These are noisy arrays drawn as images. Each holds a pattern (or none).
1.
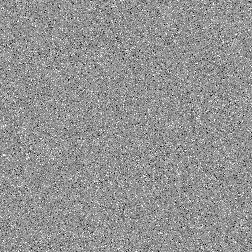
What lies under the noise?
only noise
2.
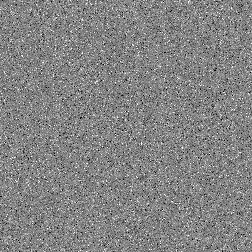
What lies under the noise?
only noise
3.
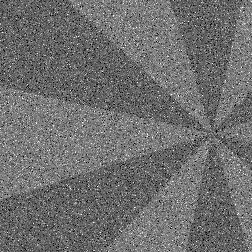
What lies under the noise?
spokes from one point
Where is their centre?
middle right
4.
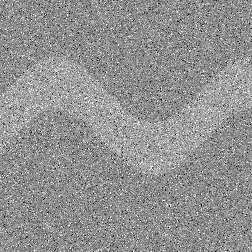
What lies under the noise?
a wavy band
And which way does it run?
left to right
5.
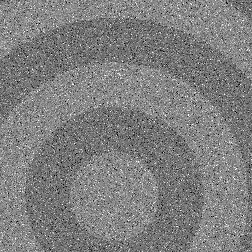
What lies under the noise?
rings round one point
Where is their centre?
bottom middle
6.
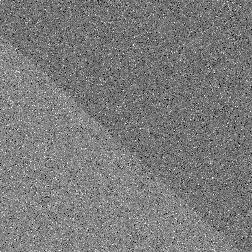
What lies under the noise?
a sharp edge
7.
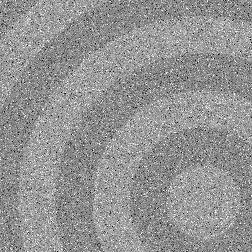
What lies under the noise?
rings round one point
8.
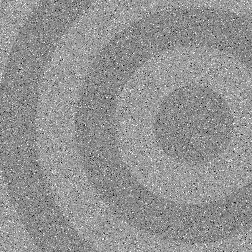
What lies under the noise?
rings round one point
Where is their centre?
middle right
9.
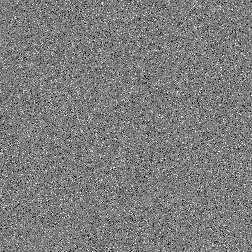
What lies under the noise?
only noise
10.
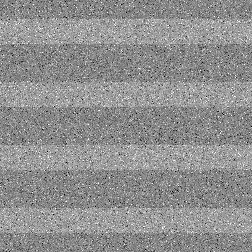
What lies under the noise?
horizontal stripes
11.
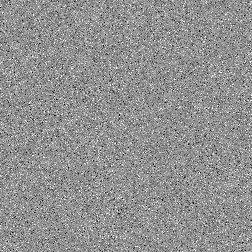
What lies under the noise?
only noise
